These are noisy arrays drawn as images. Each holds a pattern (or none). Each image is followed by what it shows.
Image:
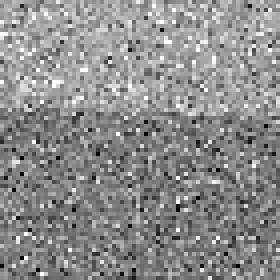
a sharp edge
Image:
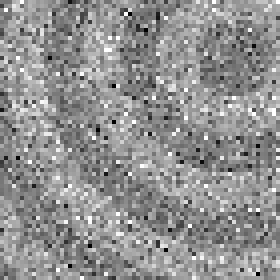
rings round one point
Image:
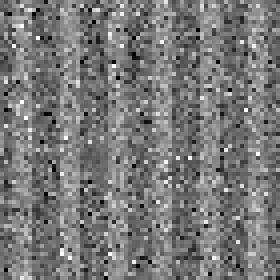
vertical stripes
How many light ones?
6
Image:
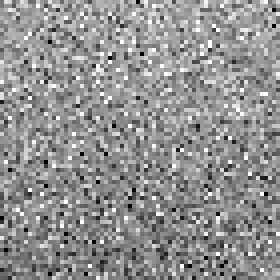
a smooth slope
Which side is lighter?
top
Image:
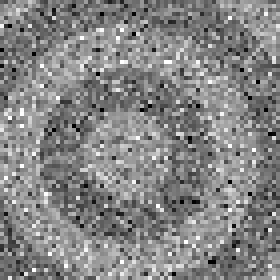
rings round one point
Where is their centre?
centre
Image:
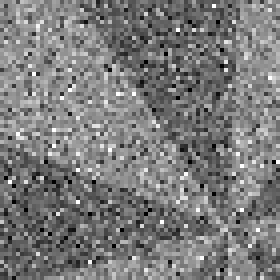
spokes from one point
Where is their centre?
bottom right
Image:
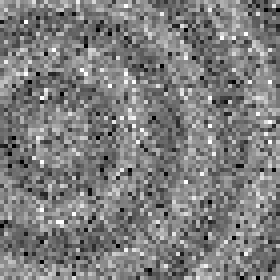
rings round one point
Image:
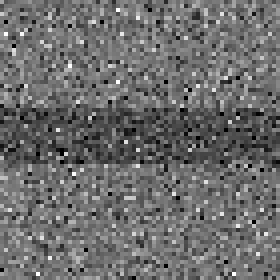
one horizontal stripe
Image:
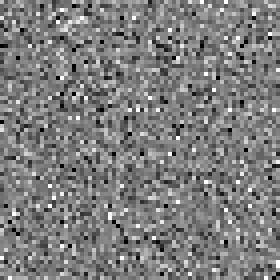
only noise
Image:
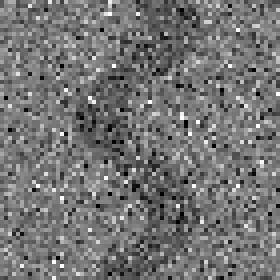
a wavy band
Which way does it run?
top to bottom
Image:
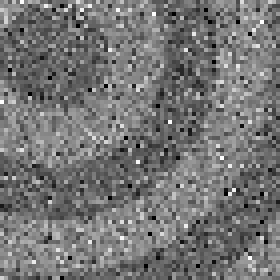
rings round one point
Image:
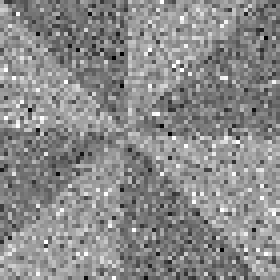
spokes from one point
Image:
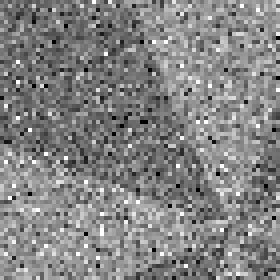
spokes from one point
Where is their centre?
bottom right
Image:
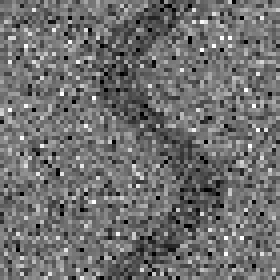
a wavy band
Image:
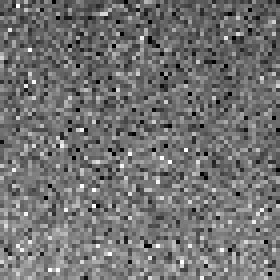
a smooth slope
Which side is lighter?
bottom
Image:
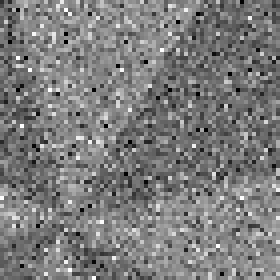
spokes from one point
